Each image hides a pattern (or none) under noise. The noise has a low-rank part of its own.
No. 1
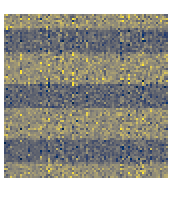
horizontal stripes
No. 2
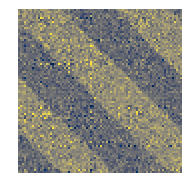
diagonal stripes
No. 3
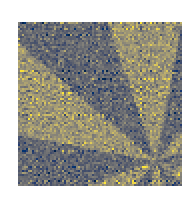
spokes from one point
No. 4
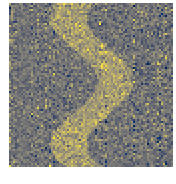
a wavy band
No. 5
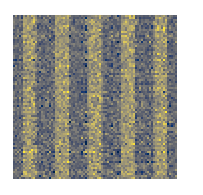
vertical stripes
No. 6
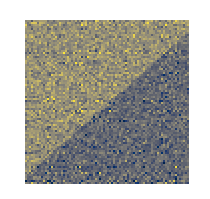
a sharp edge
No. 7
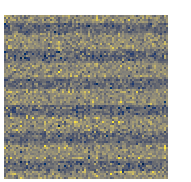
horizontal stripes
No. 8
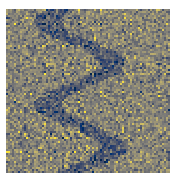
a wavy band
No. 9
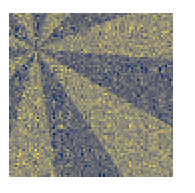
spokes from one point
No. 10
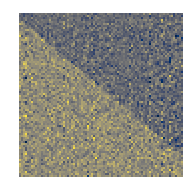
a sharp edge
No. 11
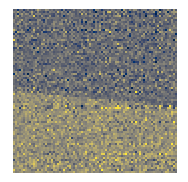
a sharp edge
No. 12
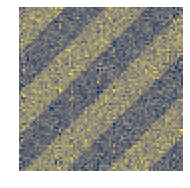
diagonal stripes
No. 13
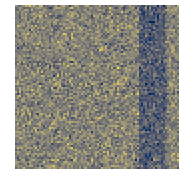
one vertical stripe
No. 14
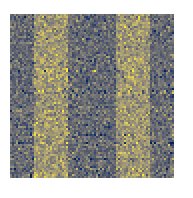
vertical stripes
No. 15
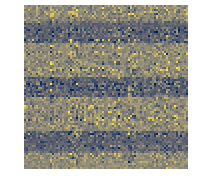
horizontal stripes
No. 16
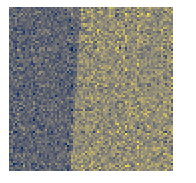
a sharp edge
